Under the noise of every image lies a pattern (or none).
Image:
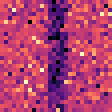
one vertical stripe
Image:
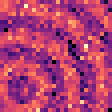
rings round one point
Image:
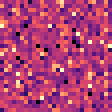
only noise
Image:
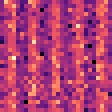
vertical stripes
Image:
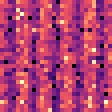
vertical stripes
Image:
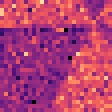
spokes from one point
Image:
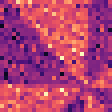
spokes from one point
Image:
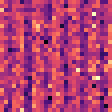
vertical stripes
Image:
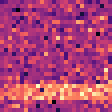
one horizontal stripe
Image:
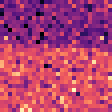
a sharp edge
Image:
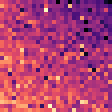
a smooth slope
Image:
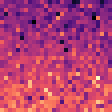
a smooth slope
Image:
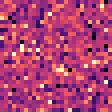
only noise
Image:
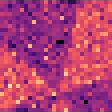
spokes from one point
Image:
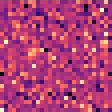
only noise
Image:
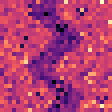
a wavy band
